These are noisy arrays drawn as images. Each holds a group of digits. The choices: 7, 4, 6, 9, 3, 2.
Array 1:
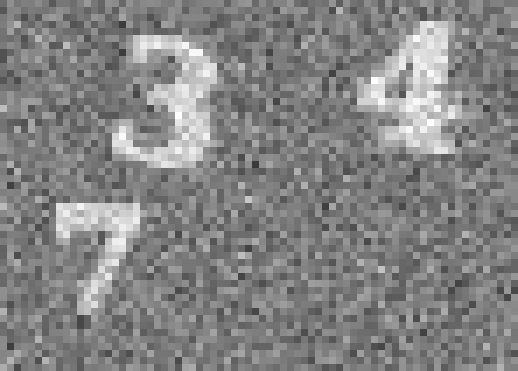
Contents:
top left: 3; top right: 4; bottom left: 7
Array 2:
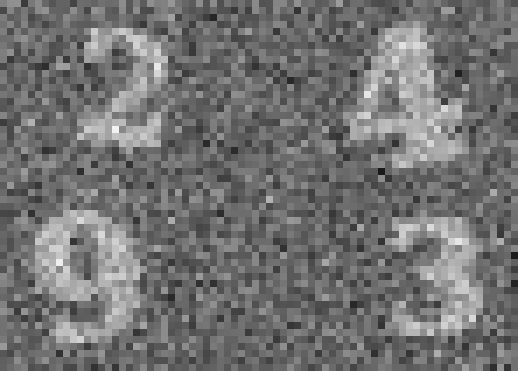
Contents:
top left: 2; top right: 4; bottom left: 9; bottom right: 3
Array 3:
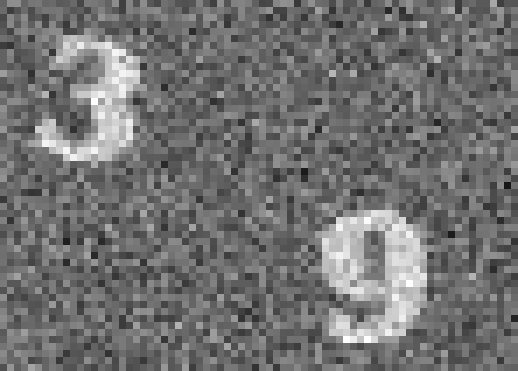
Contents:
top left: 3; bottom right: 9
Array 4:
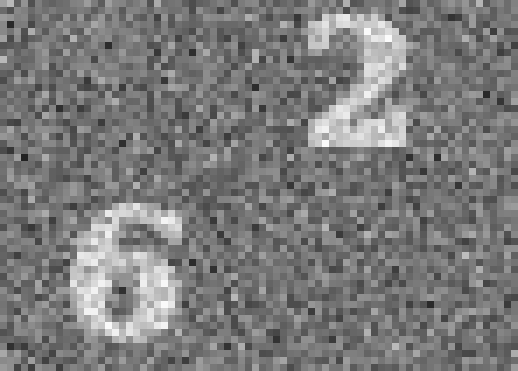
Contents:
top right: 2; bottom left: 6
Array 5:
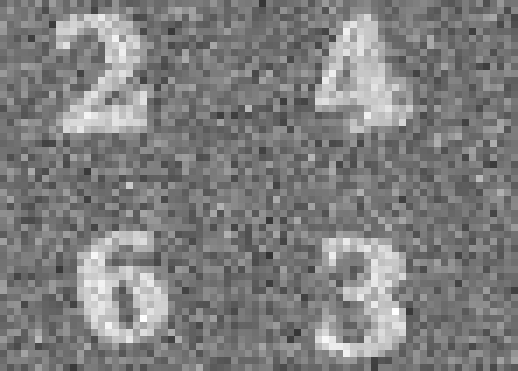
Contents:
top left: 2; top right: 4; bottom left: 6; bottom right: 3
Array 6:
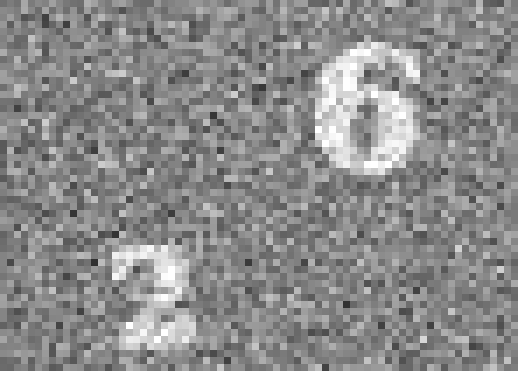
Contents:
top right: 6; bottom left: 2
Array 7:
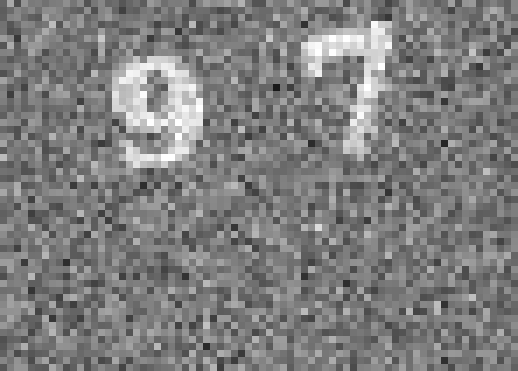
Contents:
top left: 9; top right: 7
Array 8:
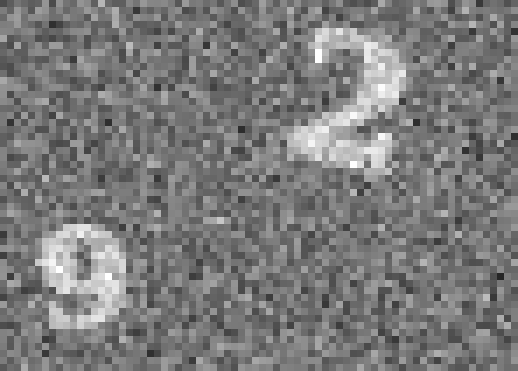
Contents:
top right: 2; bottom left: 9
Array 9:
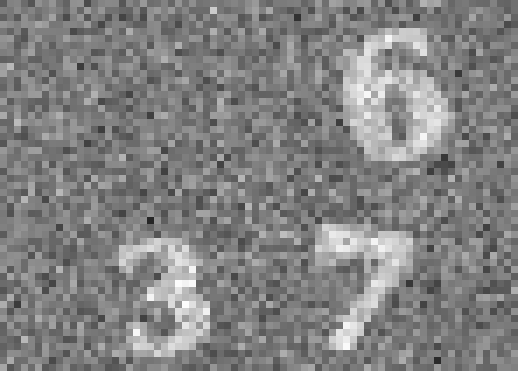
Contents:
top right: 6; bottom left: 3; bottom right: 7
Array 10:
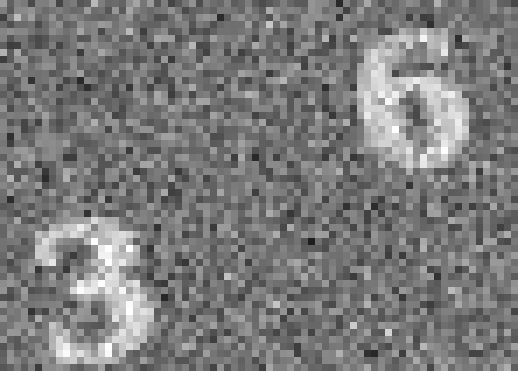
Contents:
top right: 6; bottom left: 3
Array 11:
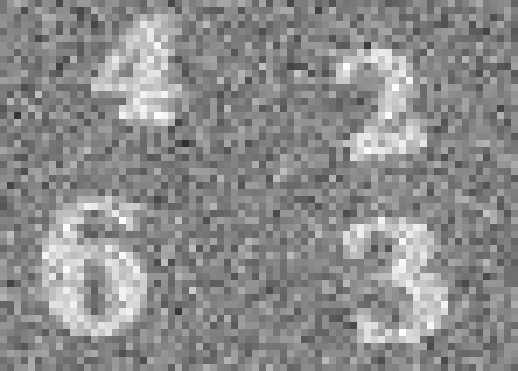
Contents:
top left: 4; top right: 2; bottom left: 6; bottom right: 3
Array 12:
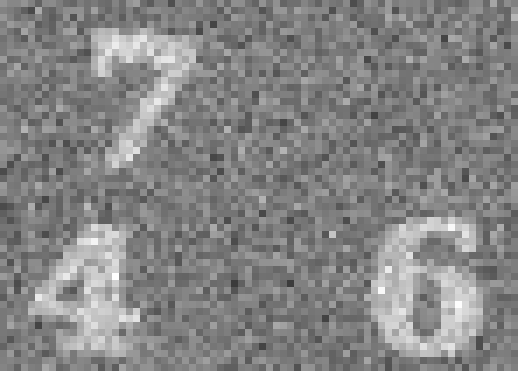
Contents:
top left: 7; bottom left: 4; bottom right: 6
